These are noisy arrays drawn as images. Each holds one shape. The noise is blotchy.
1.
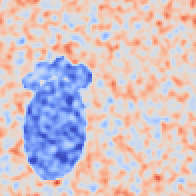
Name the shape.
footprint
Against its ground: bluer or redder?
bluer
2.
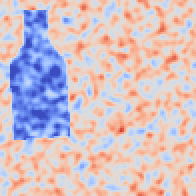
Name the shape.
bottle
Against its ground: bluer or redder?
bluer
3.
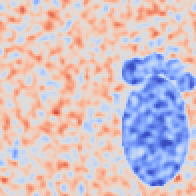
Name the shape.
footprint
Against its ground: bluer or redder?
bluer
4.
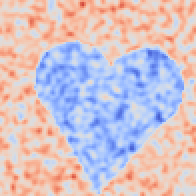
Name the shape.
heart
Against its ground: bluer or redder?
bluer
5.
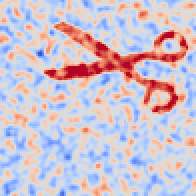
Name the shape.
pair of scissors
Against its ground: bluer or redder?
redder
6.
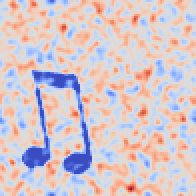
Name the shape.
pair of musical notes
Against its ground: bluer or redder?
bluer
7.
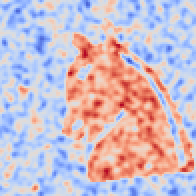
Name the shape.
chess knight
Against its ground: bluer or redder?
redder
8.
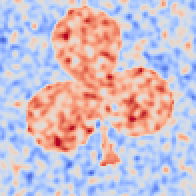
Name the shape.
club
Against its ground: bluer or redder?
redder
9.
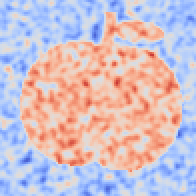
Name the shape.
apple
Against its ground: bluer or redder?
redder
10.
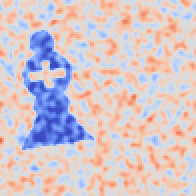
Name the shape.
chess bishop
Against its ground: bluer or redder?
bluer
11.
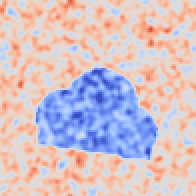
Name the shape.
cloud
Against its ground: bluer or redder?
bluer
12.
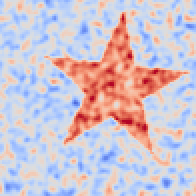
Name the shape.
star
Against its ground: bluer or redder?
redder
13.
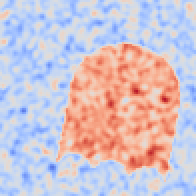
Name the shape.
ghost
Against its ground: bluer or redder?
redder
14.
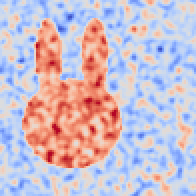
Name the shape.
rabbit's head
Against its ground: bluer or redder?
redder
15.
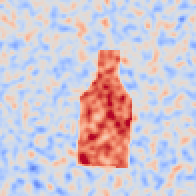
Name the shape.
bottle
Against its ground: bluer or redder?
redder
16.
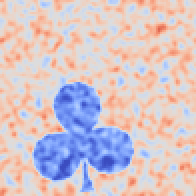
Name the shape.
club
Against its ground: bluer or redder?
bluer
